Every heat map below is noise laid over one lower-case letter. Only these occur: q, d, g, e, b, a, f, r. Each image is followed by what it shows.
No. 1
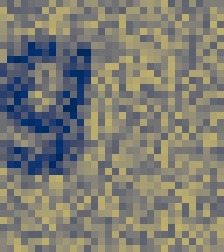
g
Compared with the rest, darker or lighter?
darker
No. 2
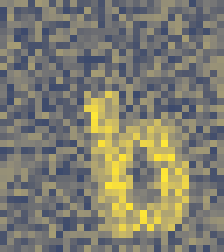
b
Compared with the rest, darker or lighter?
lighter
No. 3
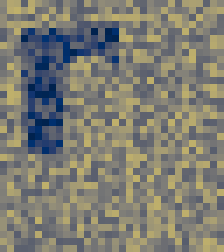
r
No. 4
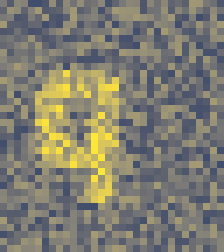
q
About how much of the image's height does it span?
half
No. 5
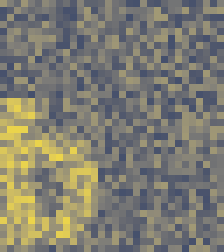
b
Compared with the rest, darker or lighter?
lighter
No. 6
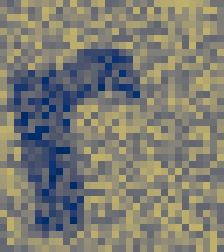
r
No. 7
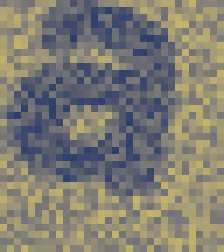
a
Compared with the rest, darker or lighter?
darker
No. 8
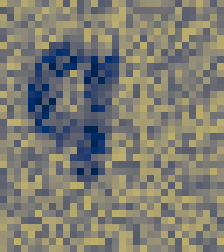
q
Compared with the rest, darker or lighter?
darker
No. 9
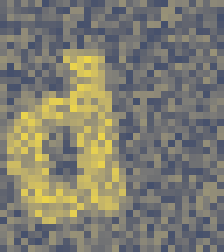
d
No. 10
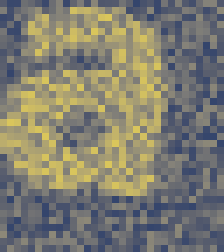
a
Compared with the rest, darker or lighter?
lighter
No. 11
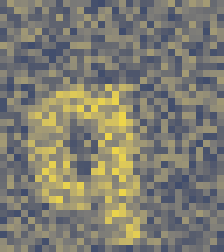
q
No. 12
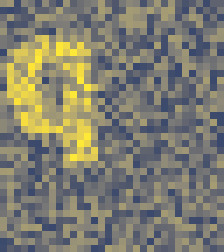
q
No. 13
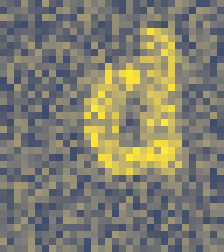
d
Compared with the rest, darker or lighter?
lighter
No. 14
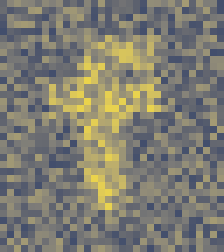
f
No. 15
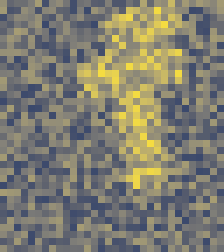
f
